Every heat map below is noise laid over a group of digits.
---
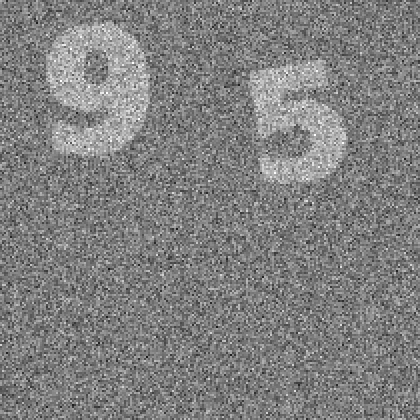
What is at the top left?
9
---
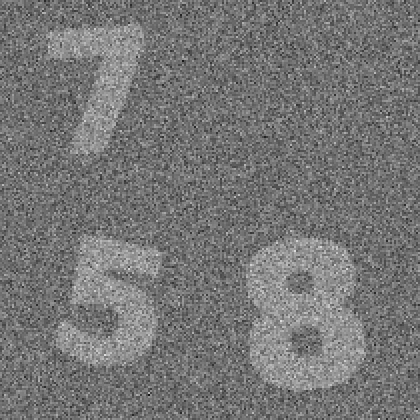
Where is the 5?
bottom left
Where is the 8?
bottom right
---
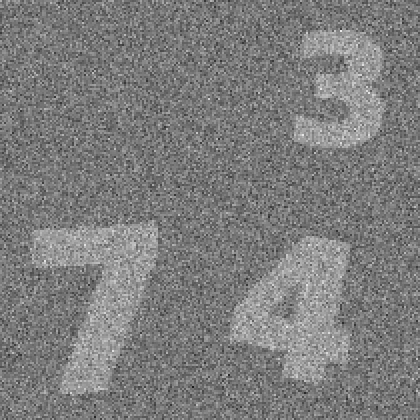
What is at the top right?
3
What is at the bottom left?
7
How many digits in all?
3
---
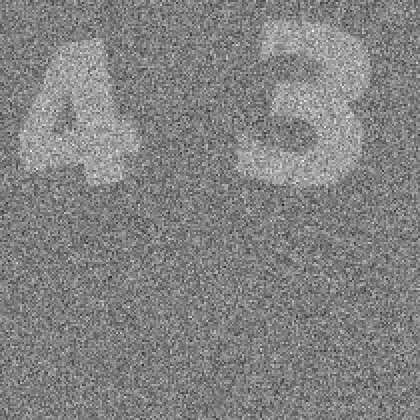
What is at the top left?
4
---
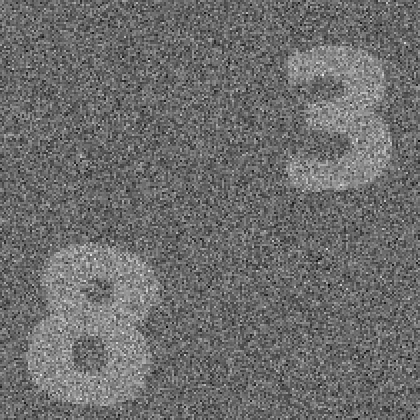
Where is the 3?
top right
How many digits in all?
2
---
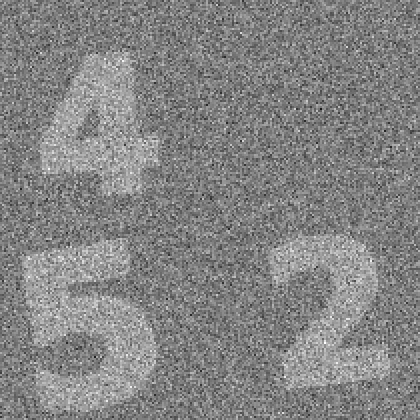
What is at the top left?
4
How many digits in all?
3
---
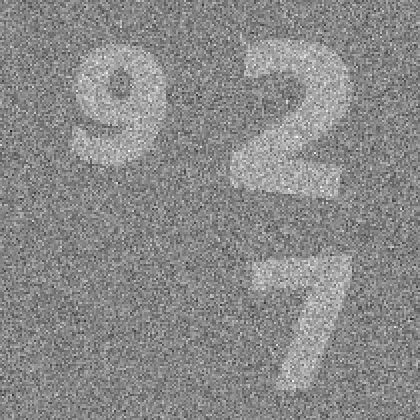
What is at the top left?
9
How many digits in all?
3
